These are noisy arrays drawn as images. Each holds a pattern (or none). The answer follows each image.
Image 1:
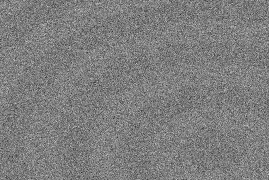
rings round one point
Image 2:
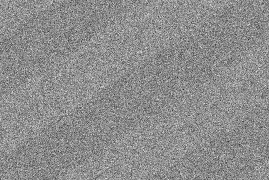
diagonal stripes
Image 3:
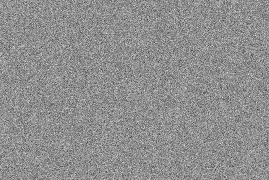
only noise
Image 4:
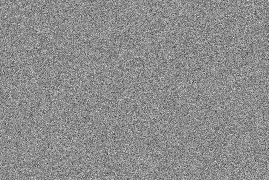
only noise
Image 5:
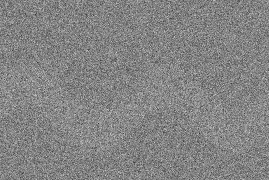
a wavy band
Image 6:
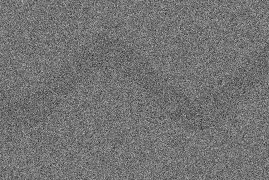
a wavy band
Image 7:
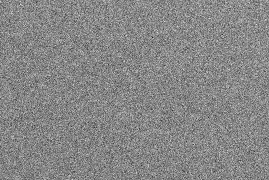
a smooth slope
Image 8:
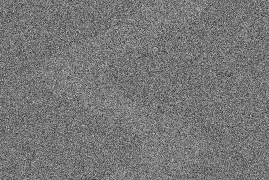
a wavy band
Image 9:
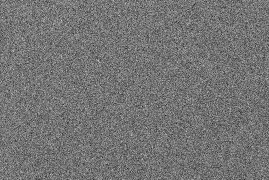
a smooth slope
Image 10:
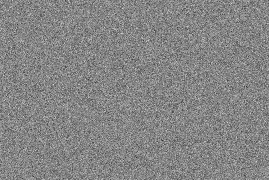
only noise
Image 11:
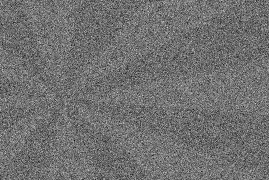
spokes from one point
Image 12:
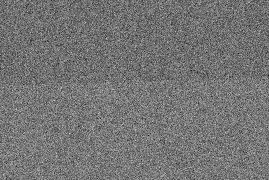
a sharp edge
